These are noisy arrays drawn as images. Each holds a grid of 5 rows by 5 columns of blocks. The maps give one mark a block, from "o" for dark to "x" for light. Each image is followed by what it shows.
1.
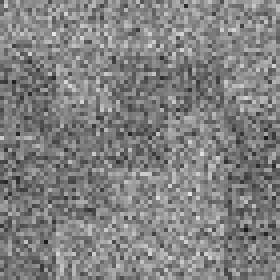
x x x x x
o x o o x
o o o x o
o o x x o
o x x x o
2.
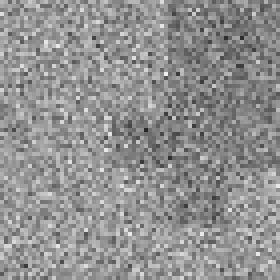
x x x o o
x x x o o
x x o o o
x x x o x
x x x x x
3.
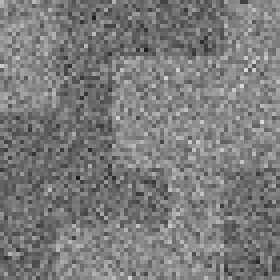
x o o o x
x o x x x
o o x x x
o o o x o
o x x x o
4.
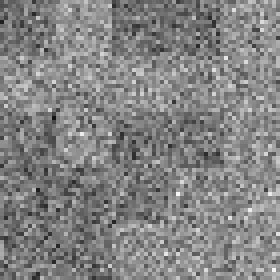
o x o o x
x x x x x
o x o o x
o o o x x
o o x x x
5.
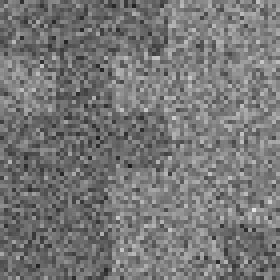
o o o x x
x o x x x
o o o x x
o o x x x
o o x x o
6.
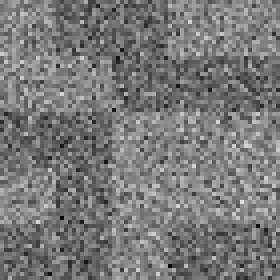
x o o x x
x x o o o
o o x x x
x o x x x
o o x o o
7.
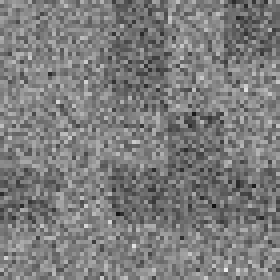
x x o x o
x x o x x
x x x o x
o x o o o
x x x x x
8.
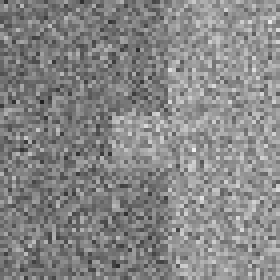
o o o x x
o o o x x
o o x x x
o o o x x
o o o x x
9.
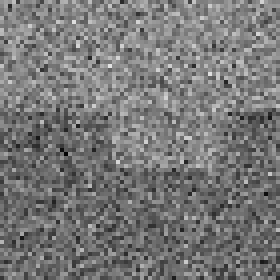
x x x x x
x x x x x
o o x x o
o o o o o
o o o o o
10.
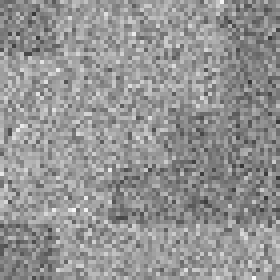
o x x x o
x x x x o
x x x o o
x x o o o
o x x x x
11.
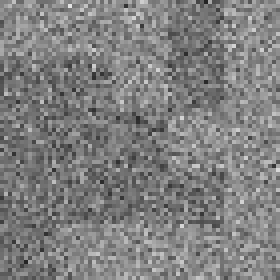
x x x o x
o o x o x
o o o x x
o o o o x
o x x x x
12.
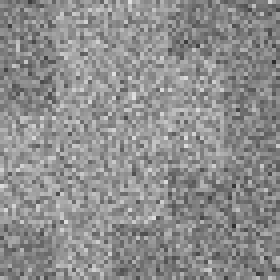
o x x o o
o x x x o
x x x x o
x x x o o
o x o o o
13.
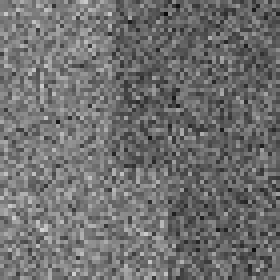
x x o o o
x x o o o
x x o o o
x x x o o
x x x o o
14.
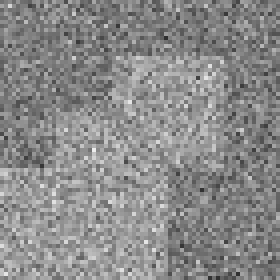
o o o o o
o o x x o
o x x x o
x x x o o
x x x o o
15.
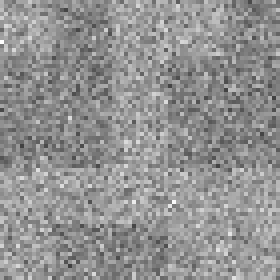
x o x x o
o o x o o
o o x o o
x x x x x
x o o x x
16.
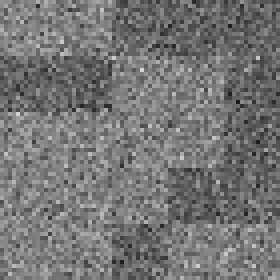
x x o o o
o o x x o
x x x x o
x x x o o
x x o x x
